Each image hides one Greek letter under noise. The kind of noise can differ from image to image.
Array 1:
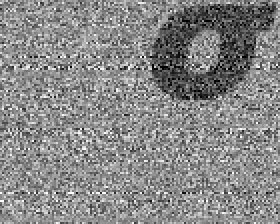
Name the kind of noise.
rows of uneven size
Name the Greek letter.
sigma
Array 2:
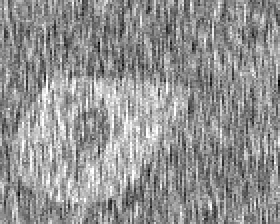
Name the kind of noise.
streaked along the columns
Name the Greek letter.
sigma
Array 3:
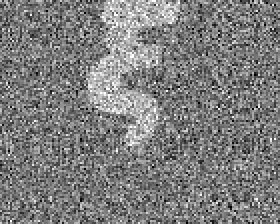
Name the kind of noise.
low rank plus noise
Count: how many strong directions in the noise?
one
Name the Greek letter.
xi
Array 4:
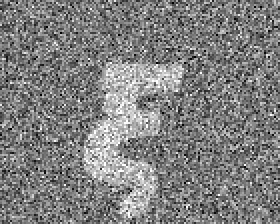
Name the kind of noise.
independent entries
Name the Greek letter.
xi
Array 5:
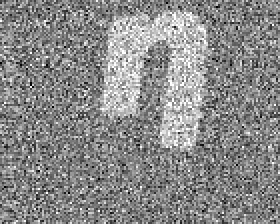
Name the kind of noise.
low rank plus noise
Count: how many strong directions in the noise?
five to eight
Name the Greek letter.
eta
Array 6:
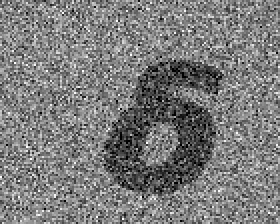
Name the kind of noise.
independent entries
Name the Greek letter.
delta
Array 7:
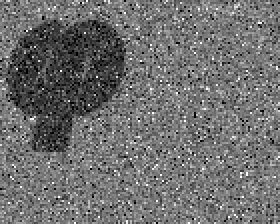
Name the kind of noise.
heavy tails
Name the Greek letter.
phi
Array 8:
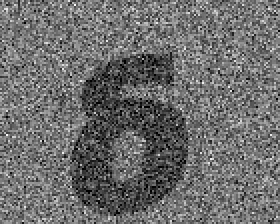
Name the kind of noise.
independent entries
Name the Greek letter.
delta
